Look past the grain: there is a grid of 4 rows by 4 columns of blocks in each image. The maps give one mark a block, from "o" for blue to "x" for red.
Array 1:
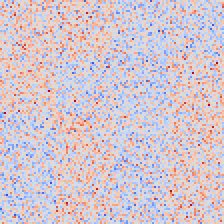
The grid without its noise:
x x o o
x o o x
o x o x
o x o x
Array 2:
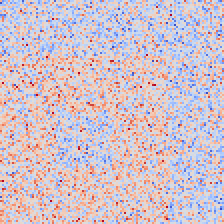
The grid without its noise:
o o o o
x x x o
x o x o
x x x o
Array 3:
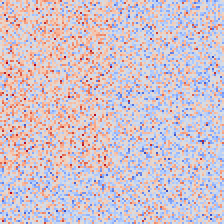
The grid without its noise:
x x o o
x x o o
x x o o
o o o o
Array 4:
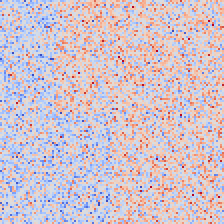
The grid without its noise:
o x x x
o x x x
o o x x
o o x x
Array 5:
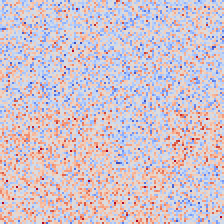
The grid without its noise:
o o o o
o o o o
x x o x
x x x o
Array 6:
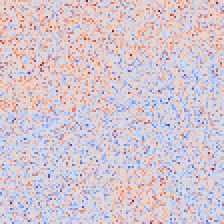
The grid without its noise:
x x x x
x x o o
o o o o
o o x o
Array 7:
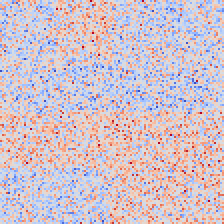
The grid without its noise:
o x o o
o o o o
x x x x
o o x x
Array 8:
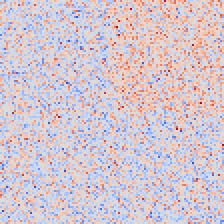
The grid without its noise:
o o x x
o o x x
o o o o
o o o o
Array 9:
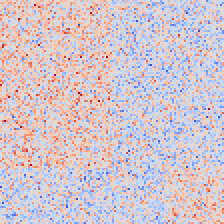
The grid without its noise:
x x o o
x x o o
x x o o
o o o x
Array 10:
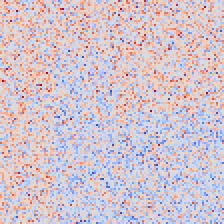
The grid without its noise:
x x x x
x o x x
x o o o
x o o o
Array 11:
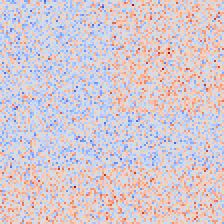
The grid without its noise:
o o x x
o o x x
o o o o
x x x x
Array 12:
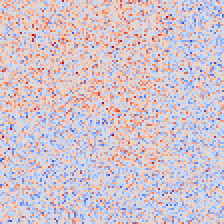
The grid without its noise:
x x x o
x x x o
o o x o
o o o o
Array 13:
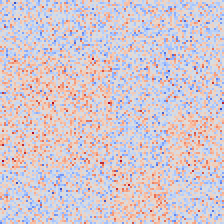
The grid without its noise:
o o o o
x x o o
x x o x
o o x o
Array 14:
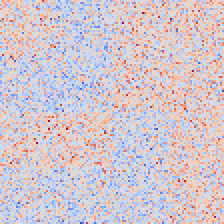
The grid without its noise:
x o x x
o o x x
x x o x
o o o x
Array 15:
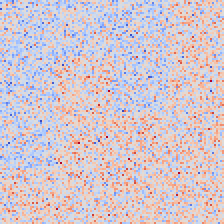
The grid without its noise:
o o o x
o x o x
o x x x
x x x x
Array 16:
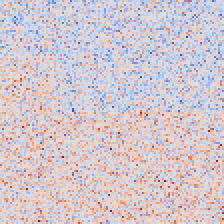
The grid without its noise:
o o o o
x o o o
x x x x
x x x x
